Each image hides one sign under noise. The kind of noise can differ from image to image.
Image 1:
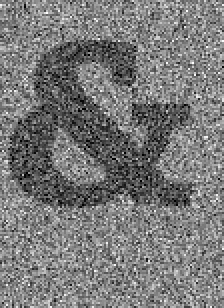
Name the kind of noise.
low rank plus noise
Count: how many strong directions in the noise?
two
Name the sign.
ampersand
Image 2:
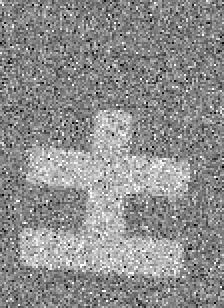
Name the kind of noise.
heavy tails
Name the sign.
plus-minus sign
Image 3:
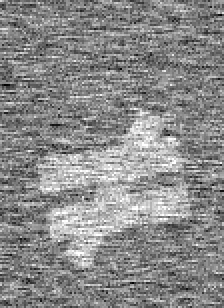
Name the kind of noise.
streaked along the rows
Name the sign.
not-equal sign
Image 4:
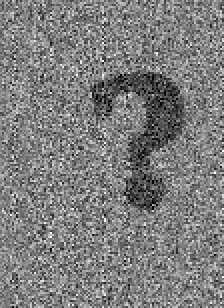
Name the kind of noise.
columns of uneven size
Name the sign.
question mark
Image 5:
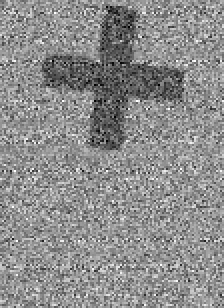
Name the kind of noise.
rows of uneven size
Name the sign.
plus sign
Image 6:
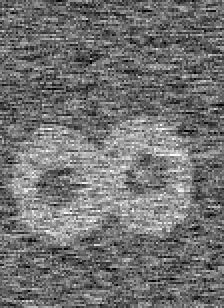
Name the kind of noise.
streaked along the rows
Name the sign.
infinity sign
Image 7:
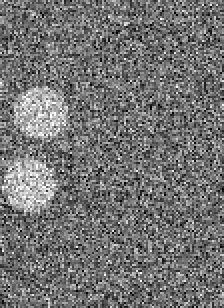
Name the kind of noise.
low rank plus noise
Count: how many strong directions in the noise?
two
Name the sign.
colon
